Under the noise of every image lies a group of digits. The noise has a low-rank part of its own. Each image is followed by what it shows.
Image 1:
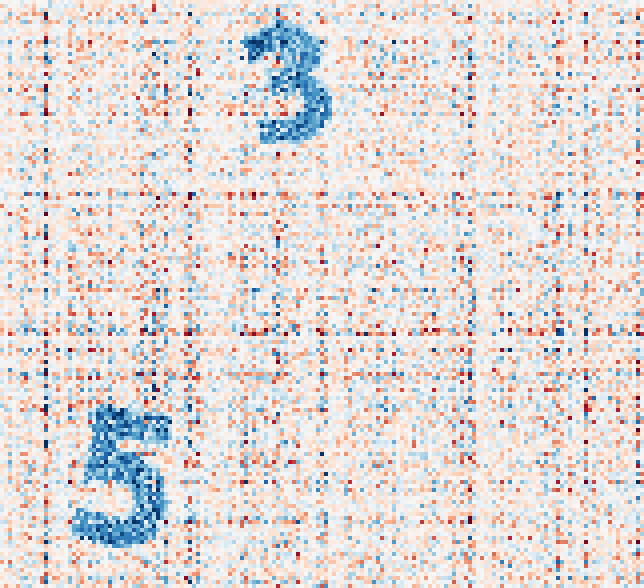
top middle: 3; bottom left: 5
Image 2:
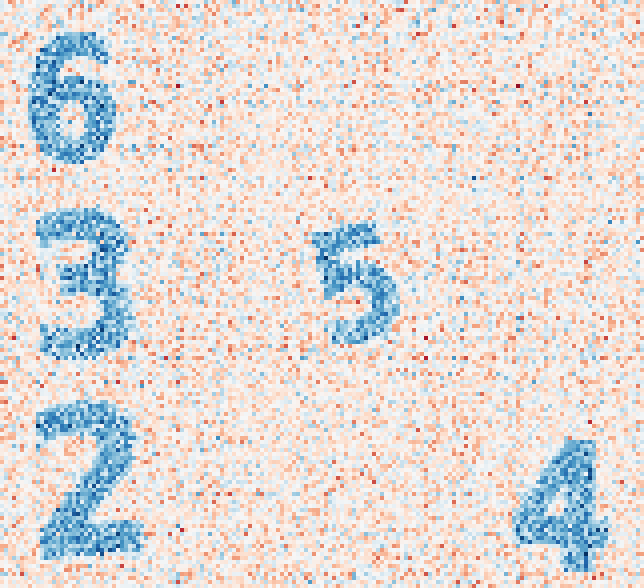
top left: 6; middle left: 3; centre: 5; bottom left: 2; bottom right: 4
